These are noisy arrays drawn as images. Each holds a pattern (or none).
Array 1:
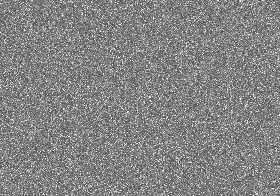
only noise
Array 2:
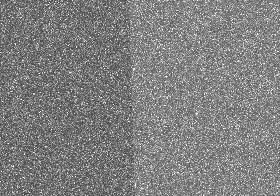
a sharp edge
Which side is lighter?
right
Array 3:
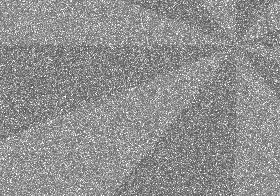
spokes from one point
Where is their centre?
top right
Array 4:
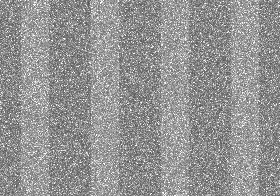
vertical stripes
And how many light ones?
4
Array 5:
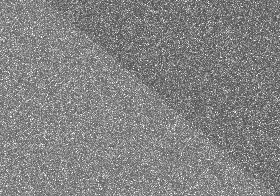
a sharp edge
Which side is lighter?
bottom left
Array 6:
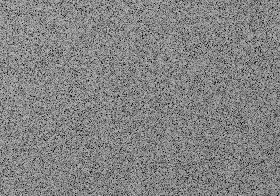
a smooth slope
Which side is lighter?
top left
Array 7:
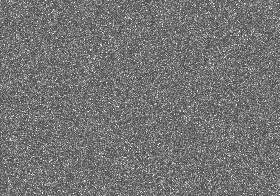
only noise
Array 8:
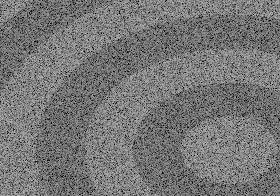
rings round one point
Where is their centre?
bottom right
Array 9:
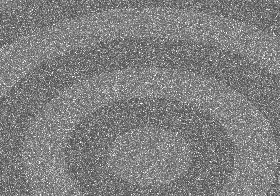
rings round one point
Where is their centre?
bottom middle
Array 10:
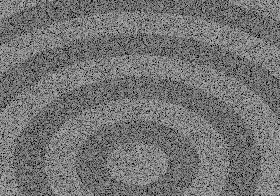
rings round one point
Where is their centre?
bottom middle
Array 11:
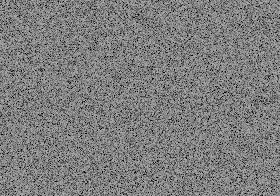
only noise
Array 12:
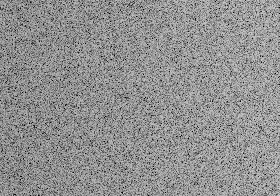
a smooth slope
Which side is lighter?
right
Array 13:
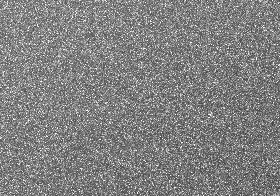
a smooth slope
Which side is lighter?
top left
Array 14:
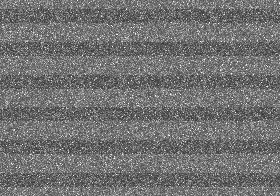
horizontal stripes
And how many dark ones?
6
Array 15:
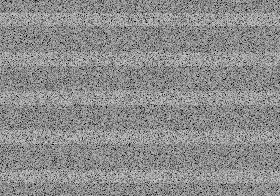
horizontal stripes
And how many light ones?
5
